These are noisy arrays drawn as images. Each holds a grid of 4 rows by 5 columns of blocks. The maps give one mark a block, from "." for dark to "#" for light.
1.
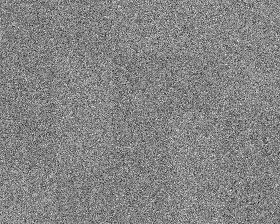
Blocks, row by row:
..###
.#..#
.#.#.
#..#.
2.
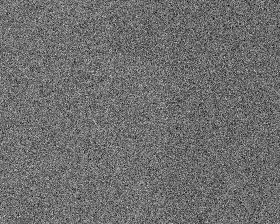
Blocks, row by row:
##...
###..
###..
###..
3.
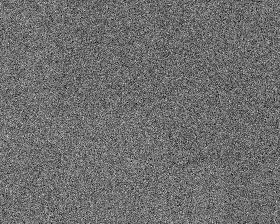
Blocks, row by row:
#....
#....
###..
####.
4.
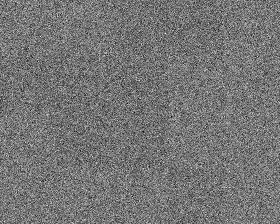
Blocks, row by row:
##..#
...##
#..##
###.#
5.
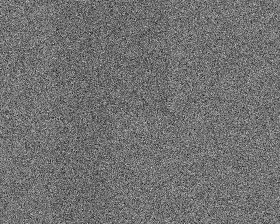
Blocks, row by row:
#..##
#..##
#.###
#.###
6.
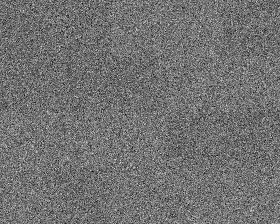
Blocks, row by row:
..##.
...##
###..
#.###
